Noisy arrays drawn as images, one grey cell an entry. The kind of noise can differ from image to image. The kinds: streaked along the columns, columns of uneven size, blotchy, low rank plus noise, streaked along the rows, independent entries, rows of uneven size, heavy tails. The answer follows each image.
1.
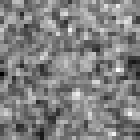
blotchy
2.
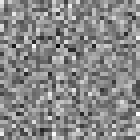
low rank plus noise
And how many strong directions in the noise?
five to eight
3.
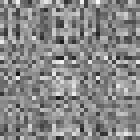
low rank plus noise
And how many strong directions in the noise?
two
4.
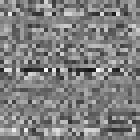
rows of uneven size
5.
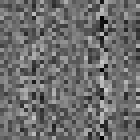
columns of uneven size
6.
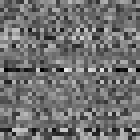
rows of uneven size
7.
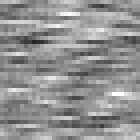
streaked along the rows
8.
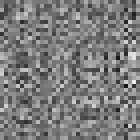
low rank plus noise
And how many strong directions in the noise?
three or four
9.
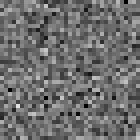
low rank plus noise
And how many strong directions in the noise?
five to eight
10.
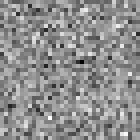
independent entries
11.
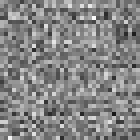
low rank plus noise
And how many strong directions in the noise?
three or four
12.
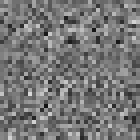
low rank plus noise
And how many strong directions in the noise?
five to eight
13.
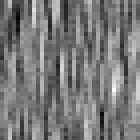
streaked along the columns
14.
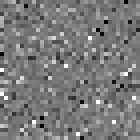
heavy tails
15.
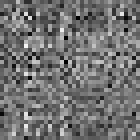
low rank plus noise
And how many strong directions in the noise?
three or four
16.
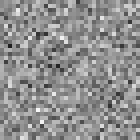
low rank plus noise
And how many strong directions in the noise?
five to eight
